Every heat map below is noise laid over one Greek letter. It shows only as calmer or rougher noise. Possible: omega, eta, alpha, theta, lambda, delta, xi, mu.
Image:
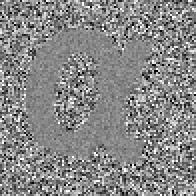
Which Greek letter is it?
alpha
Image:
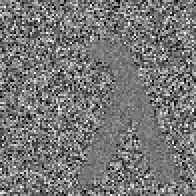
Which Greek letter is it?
lambda
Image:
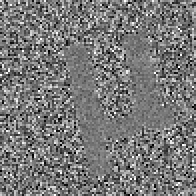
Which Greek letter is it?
mu
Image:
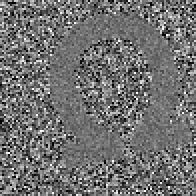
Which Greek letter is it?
omega
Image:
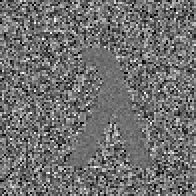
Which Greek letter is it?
lambda
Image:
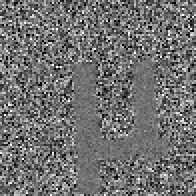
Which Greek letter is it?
mu
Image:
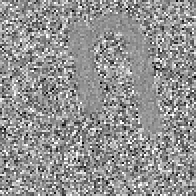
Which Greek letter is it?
eta
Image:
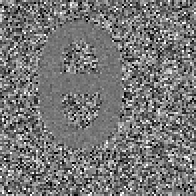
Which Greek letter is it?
theta
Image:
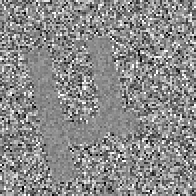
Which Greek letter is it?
mu
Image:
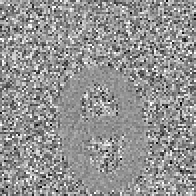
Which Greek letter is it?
theta
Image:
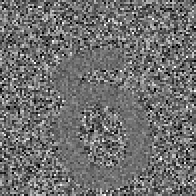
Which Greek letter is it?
delta
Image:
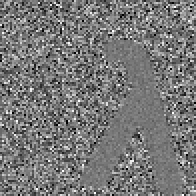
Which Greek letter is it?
lambda
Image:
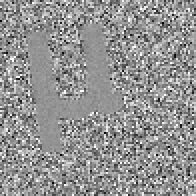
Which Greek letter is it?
mu
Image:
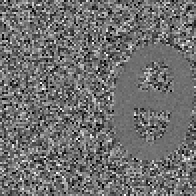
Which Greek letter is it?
theta
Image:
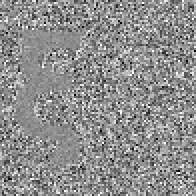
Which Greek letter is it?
xi
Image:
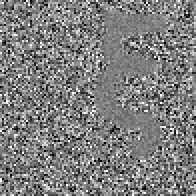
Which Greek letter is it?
xi
